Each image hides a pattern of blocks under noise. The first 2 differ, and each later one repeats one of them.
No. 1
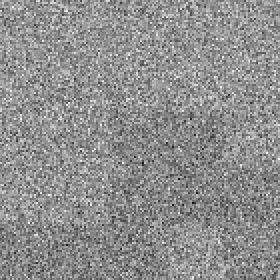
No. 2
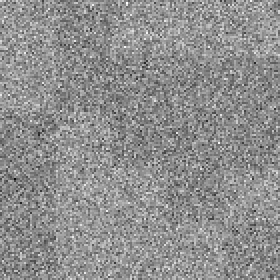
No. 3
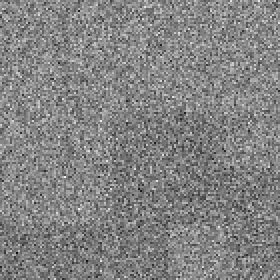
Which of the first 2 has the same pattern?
1
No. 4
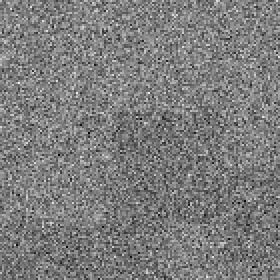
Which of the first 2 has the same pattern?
1
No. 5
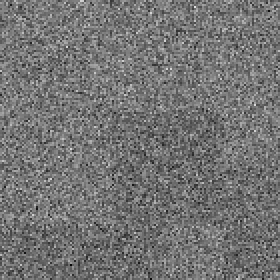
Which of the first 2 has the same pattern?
1
